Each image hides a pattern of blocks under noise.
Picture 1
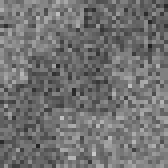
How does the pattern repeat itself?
mirrored about the diagonal from the top left
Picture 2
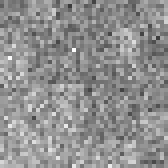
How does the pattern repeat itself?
mirrored about the diagonal from the bottom left
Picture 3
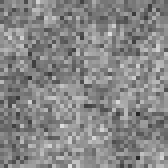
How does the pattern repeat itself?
mirrored about the diagonal from the top left
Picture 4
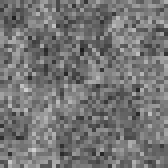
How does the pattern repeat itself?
the same after a half turn
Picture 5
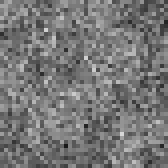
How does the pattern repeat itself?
mirrored about the diagonal from the top left
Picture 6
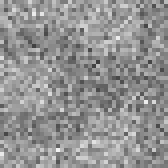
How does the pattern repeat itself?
top and bottom mirror each other
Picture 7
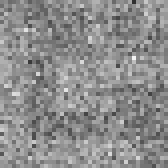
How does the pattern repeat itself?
mirrored about the diagonal from the bottom left
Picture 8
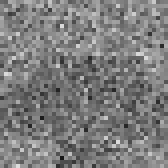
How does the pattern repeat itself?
left and right mirror each other
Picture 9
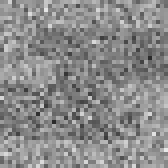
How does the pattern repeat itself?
the same after a half turn
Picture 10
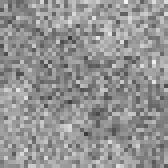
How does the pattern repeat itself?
the same after a half turn
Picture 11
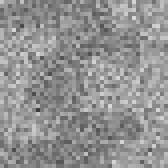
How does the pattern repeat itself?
top and bottom mirror each other
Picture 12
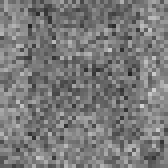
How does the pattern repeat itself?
left and right mirror each other
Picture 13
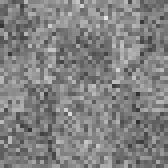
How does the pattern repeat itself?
left and right mirror each other
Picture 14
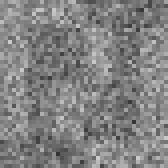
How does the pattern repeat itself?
the same after a half turn
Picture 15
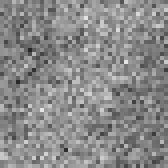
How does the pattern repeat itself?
the same after a half turn
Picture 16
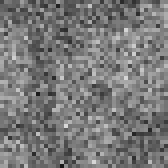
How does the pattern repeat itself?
no symmetry
